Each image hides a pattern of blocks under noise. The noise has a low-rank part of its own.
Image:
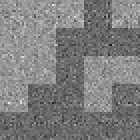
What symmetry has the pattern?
no symmetry
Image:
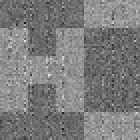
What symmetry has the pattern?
top and bottom mirror each other
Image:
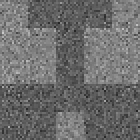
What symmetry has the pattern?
left and right mirror each other
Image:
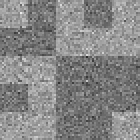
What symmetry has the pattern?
mirrored about the diagonal from the top left
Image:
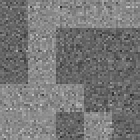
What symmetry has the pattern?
no symmetry
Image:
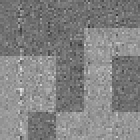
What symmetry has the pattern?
no symmetry
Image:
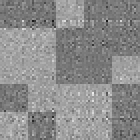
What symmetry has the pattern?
mirrored about the diagonal from the bottom left
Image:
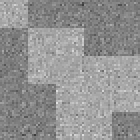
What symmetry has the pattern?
mirrored about the diagonal from the top left
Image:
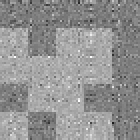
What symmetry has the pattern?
mirrored about the diagonal from the bottom left
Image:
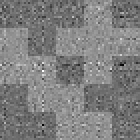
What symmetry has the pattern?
mirrored about the diagonal from the bottom left
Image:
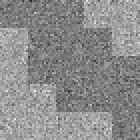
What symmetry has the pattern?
mirrored about the diagonal from the bottom left
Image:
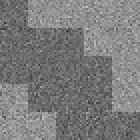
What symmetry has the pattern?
mirrored about the diagonal from the bottom left
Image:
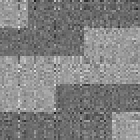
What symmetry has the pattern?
the same after a half turn
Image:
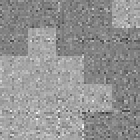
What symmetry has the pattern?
mirrored about the diagonal from the bottom left
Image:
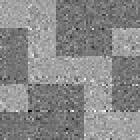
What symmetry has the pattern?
the same after a half turn
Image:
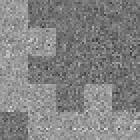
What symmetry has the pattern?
mirrored about the diagonal from the bottom left
